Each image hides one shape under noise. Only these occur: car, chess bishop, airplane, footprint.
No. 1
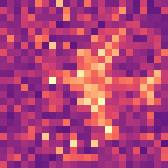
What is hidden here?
light airplane
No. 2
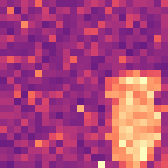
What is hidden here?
light footprint
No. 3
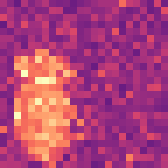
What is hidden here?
light footprint
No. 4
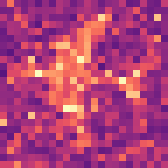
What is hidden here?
light airplane
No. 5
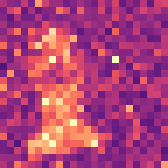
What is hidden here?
light chess bishop
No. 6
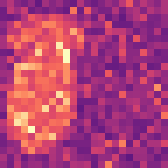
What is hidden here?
light footprint
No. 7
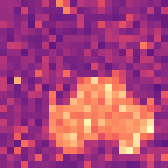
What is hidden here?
light car
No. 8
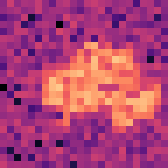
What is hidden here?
light car
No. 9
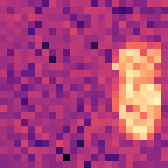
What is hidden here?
light footprint
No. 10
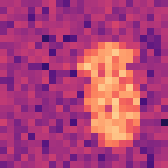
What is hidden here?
light footprint
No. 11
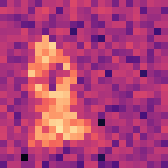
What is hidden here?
light chess bishop
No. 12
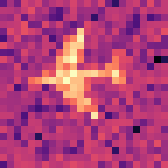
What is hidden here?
light airplane
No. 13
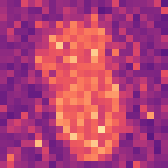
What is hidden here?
light footprint
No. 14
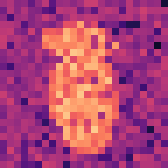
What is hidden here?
light footprint
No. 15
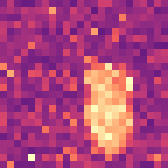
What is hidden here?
light footprint
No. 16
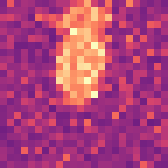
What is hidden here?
light footprint
